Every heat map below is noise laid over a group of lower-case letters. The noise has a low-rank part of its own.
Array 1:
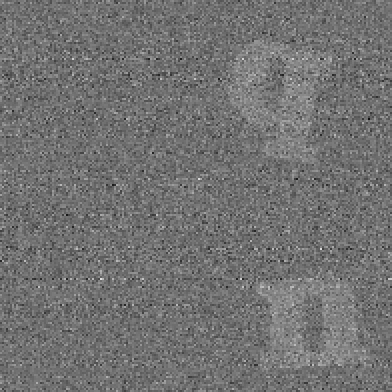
top right: light q; bottom right: light n
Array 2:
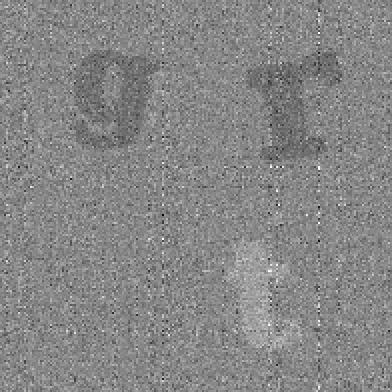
top left: dark g; top right: dark r; bottom right: light t
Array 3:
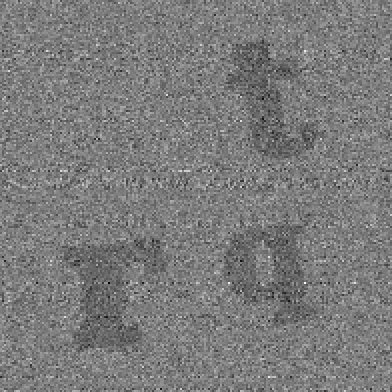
top right: dark t; bottom left: dark r; bottom right: dark q
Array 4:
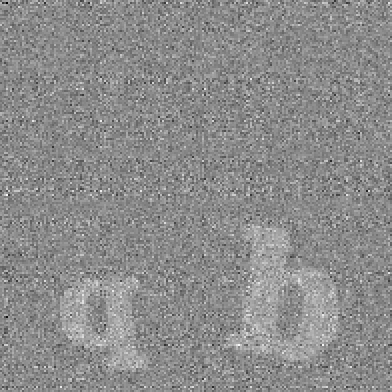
bottom left: light q; bottom right: light b
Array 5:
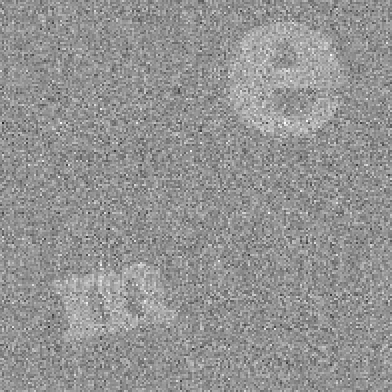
top right: light e; bottom left: light m
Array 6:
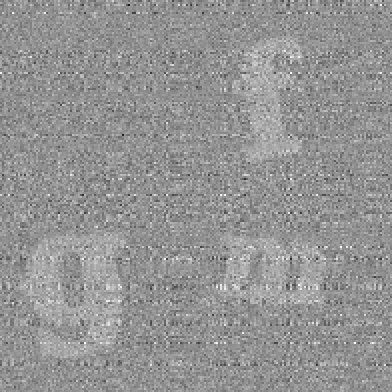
top right: light f; bottom left: light g; bottom right: light m
